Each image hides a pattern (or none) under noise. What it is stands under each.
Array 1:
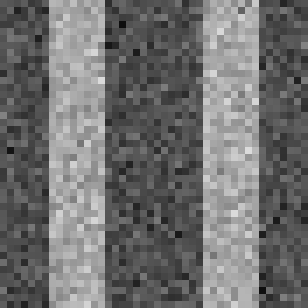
vertical stripes
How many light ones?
2
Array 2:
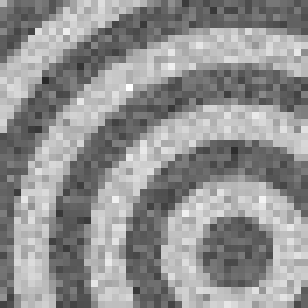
rings round one point
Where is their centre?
bottom right
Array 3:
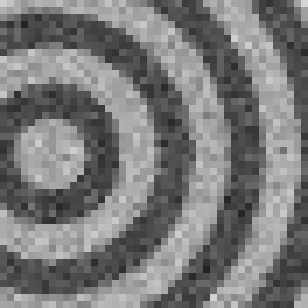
rings round one point
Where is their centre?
middle left
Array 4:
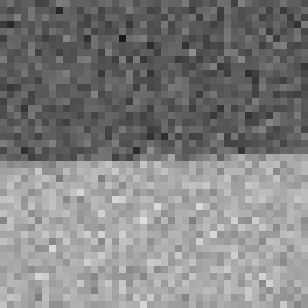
a sharp edge
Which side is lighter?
bottom
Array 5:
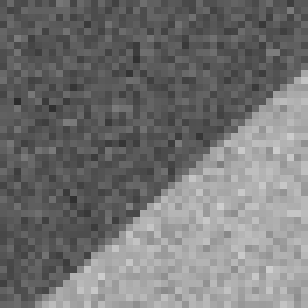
a sharp edge
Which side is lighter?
bottom right
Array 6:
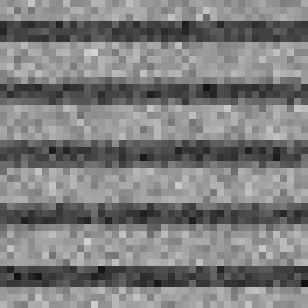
horizontal stripes
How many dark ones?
5
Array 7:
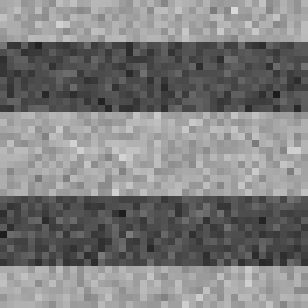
horizontal stripes
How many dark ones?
2
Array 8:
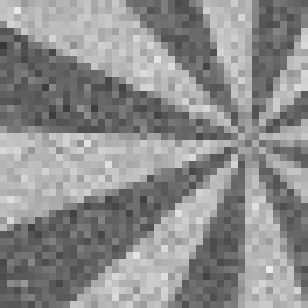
spokes from one point
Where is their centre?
middle right
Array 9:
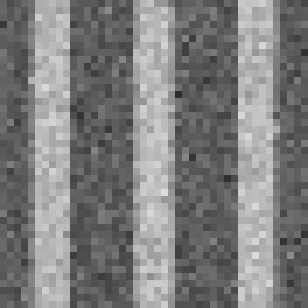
vertical stripes
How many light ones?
3
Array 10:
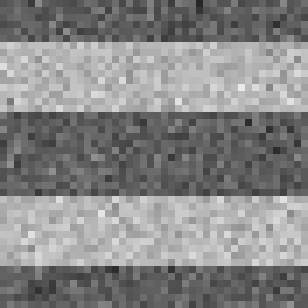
horizontal stripes
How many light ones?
2
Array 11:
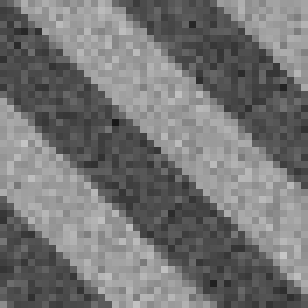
diagonal stripes
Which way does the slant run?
top left to bottom right
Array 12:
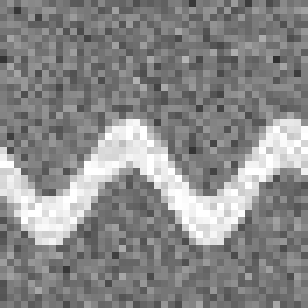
a wavy band
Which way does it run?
left to right
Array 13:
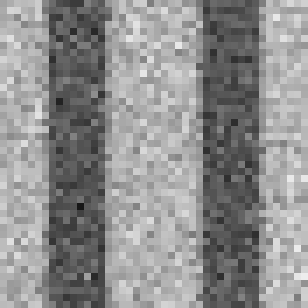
vertical stripes
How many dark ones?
2
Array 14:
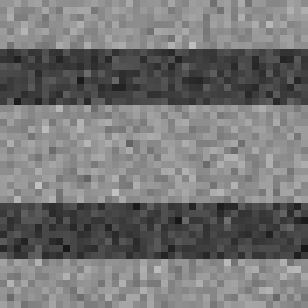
horizontal stripes
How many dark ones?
2
